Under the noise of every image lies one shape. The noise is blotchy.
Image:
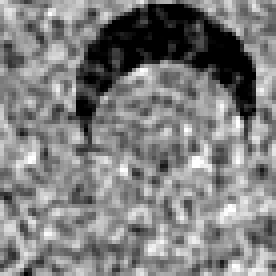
crescent
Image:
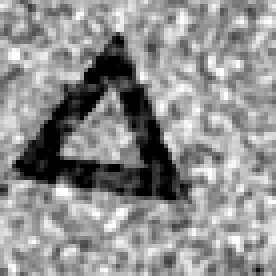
triangle frame
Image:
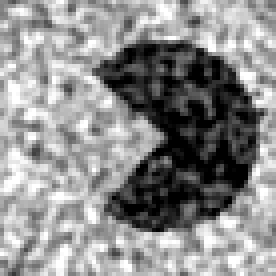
disc with a wedge cut out
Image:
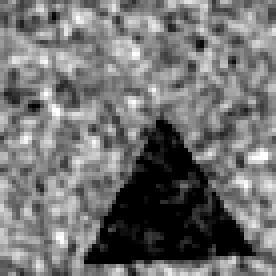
triangle
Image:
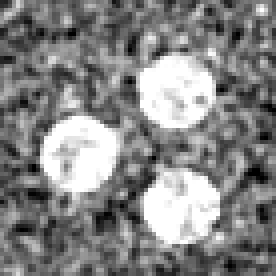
three dots
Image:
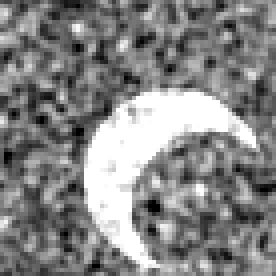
crescent
